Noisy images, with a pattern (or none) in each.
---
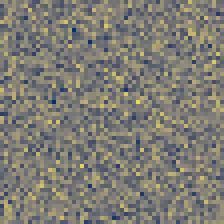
only noise
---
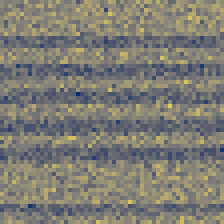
bands of rows
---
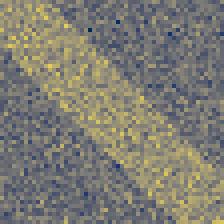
a diagonal band
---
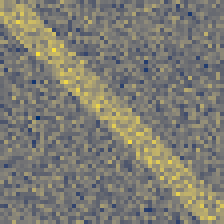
a diagonal band
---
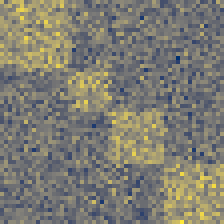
blocks along the diagonal
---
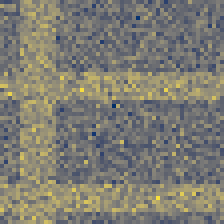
bands of rows crossing bands of columns
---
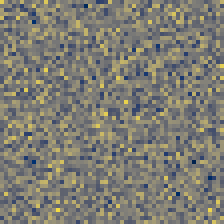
only noise
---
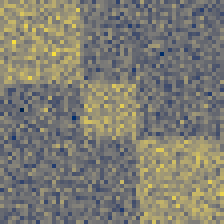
blocks along the diagonal
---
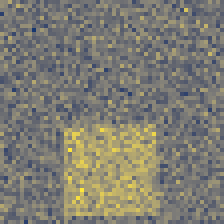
one block
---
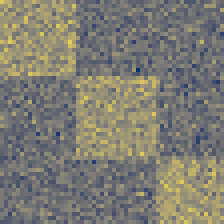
blocks along the diagonal
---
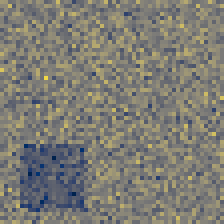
one block
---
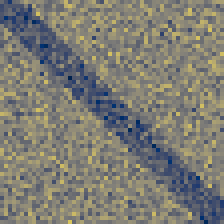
a diagonal band
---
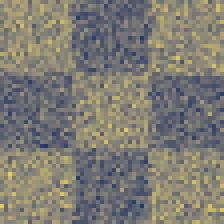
a checkerboard
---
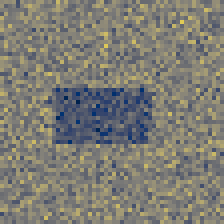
one block
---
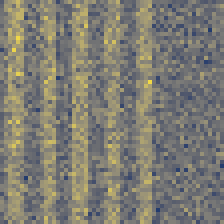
bands of columns
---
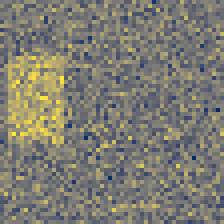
one block
